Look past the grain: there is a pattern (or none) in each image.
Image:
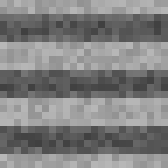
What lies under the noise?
horizontal stripes
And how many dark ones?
3
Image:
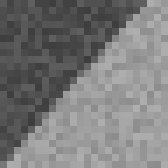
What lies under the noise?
a sharp edge
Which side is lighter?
bottom right
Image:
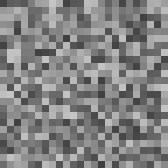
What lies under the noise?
only noise
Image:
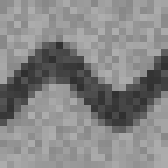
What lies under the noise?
a wavy band
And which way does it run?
left to right
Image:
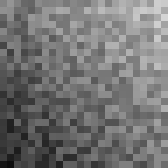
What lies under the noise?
a smooth slope
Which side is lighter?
top right
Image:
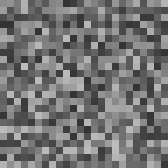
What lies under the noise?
only noise
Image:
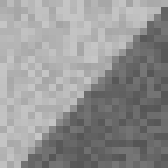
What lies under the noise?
a sharp edge
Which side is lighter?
top left
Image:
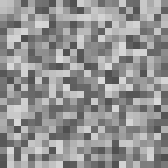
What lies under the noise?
only noise
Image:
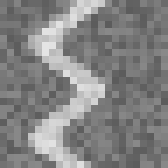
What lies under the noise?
a wavy band
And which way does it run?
top to bottom
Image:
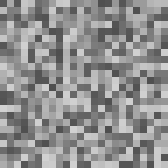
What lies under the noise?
only noise
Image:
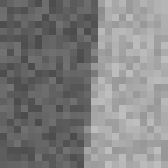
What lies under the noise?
a sharp edge
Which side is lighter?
right
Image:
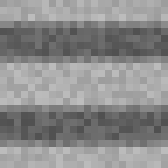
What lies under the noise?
horizontal stripes
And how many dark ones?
2
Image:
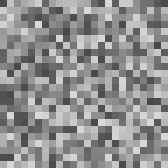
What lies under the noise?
only noise
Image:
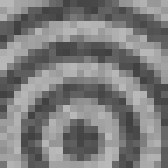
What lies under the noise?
rings round one point
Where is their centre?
bottom middle
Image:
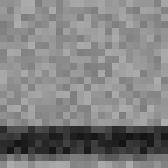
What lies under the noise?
one horizontal stripe
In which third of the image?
bottom
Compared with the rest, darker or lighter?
darker
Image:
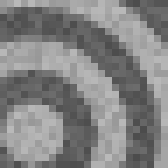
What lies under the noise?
rings round one point
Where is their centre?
bottom left
